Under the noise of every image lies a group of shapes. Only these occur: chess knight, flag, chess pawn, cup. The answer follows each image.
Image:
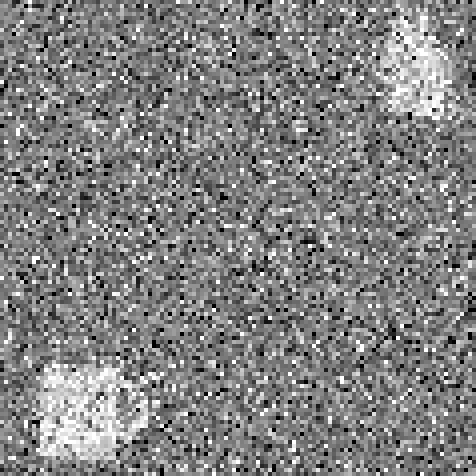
top right: light chess knight; bottom left: light cup
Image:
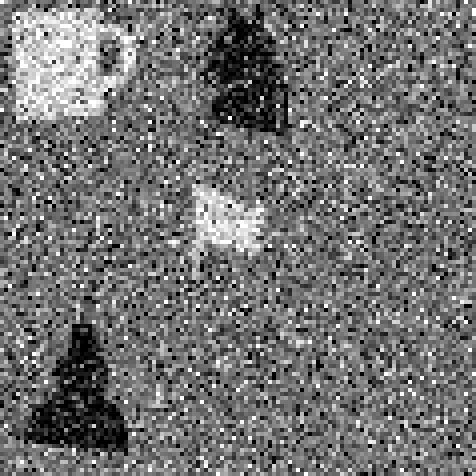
top left: light cup; top middle: dark chess knight; centre: light flag; bottom left: dark chess pawn
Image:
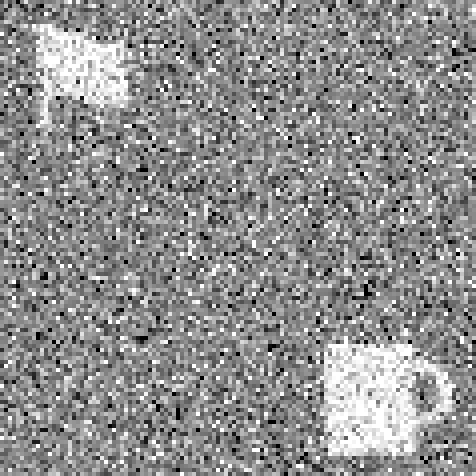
top left: light flag; bottom right: light cup
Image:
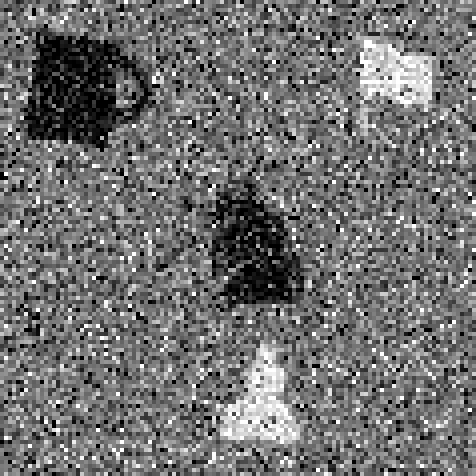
top left: dark cup; top right: light flag; centre: dark chess knight; bottom middle: light chess pawn
